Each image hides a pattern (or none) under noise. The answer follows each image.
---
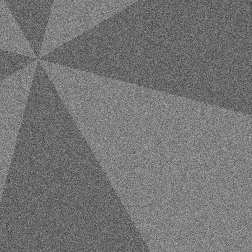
spokes from one point
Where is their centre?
top left
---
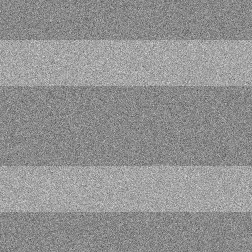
horizontal stripes
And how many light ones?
2
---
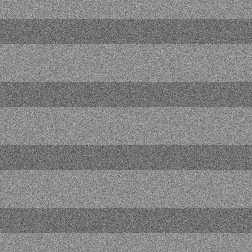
horizontal stripes
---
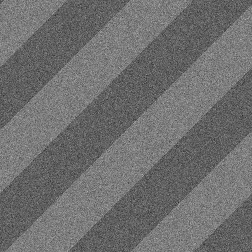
diagonal stripes
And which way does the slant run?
bottom left to top right
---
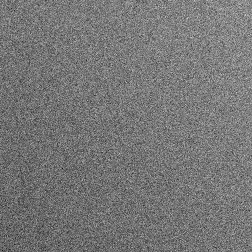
a smooth slope
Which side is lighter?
top right
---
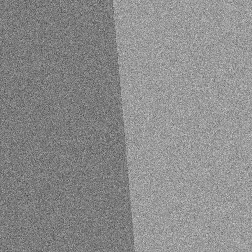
a sharp edge
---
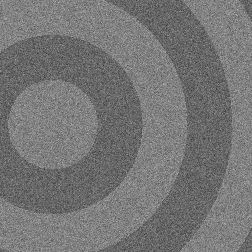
rings round one point
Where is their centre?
middle left
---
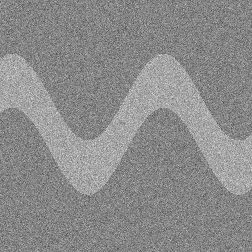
a wavy band
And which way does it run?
left to right
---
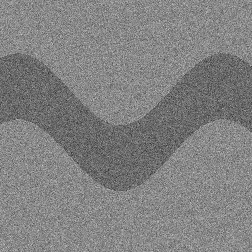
a wavy band
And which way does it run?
left to right
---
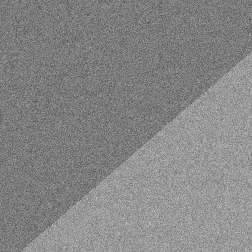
a sharp edge
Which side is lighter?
bottom right
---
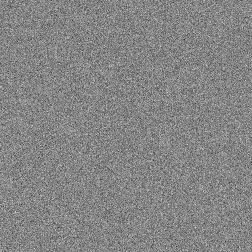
only noise
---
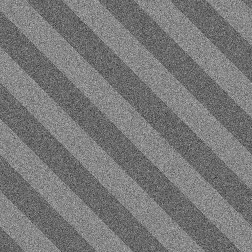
diagonal stripes
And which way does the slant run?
top left to bottom right
